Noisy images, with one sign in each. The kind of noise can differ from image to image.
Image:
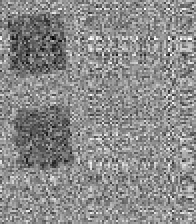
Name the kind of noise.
low rank plus noise
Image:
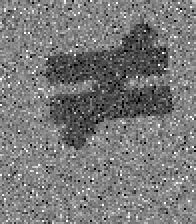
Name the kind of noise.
heavy tails
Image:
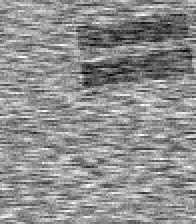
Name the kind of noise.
streaked along the rows
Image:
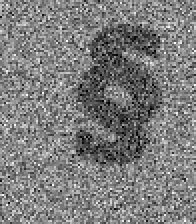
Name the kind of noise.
independent entries
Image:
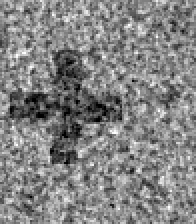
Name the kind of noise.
blotchy
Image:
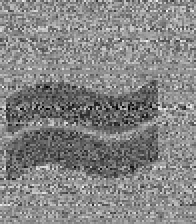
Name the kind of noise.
rows of uneven size
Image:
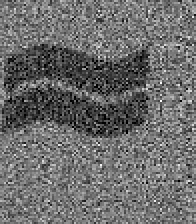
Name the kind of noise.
low rank plus noise
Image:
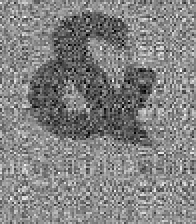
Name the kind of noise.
low rank plus noise
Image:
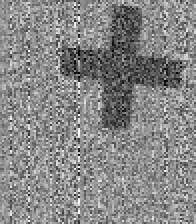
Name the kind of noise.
columns of uneven size
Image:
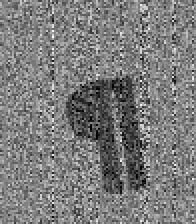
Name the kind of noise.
columns of uneven size
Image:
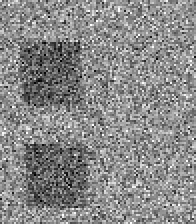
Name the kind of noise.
independent entries
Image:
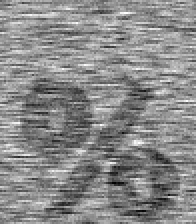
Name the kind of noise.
streaked along the rows
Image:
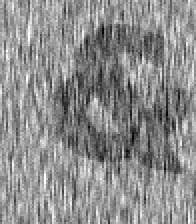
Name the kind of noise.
streaked along the columns
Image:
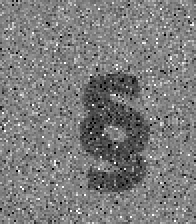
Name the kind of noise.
heavy tails
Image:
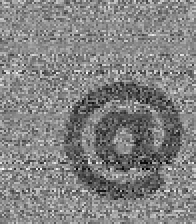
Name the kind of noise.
rows of uneven size
